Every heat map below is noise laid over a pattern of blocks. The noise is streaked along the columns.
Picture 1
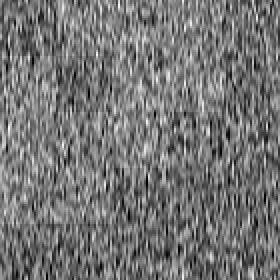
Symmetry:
mirrored about the diagonal from the top left
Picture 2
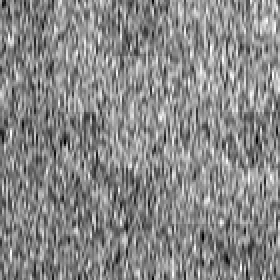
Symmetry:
mirrored about the diagonal from the bottom left
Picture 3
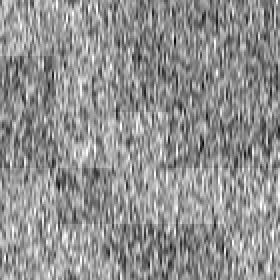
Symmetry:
mirrored about the diagonal from the bottom left
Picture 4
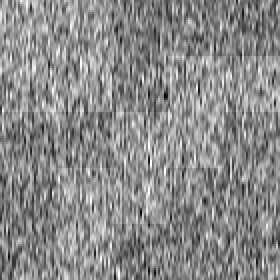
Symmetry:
mirrored about the diagonal from the top left
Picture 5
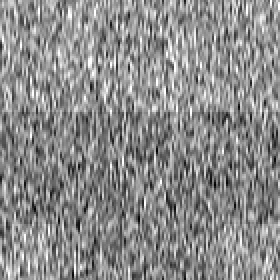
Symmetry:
left and right mirror each other
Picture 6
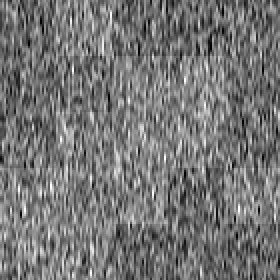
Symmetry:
mirrored about the diagonal from the bottom left
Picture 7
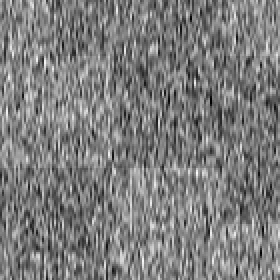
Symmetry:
mirrored about the diagonal from the bottom left
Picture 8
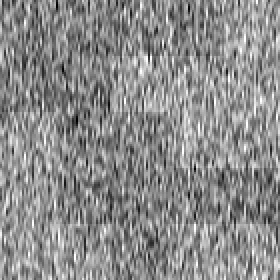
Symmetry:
no symmetry
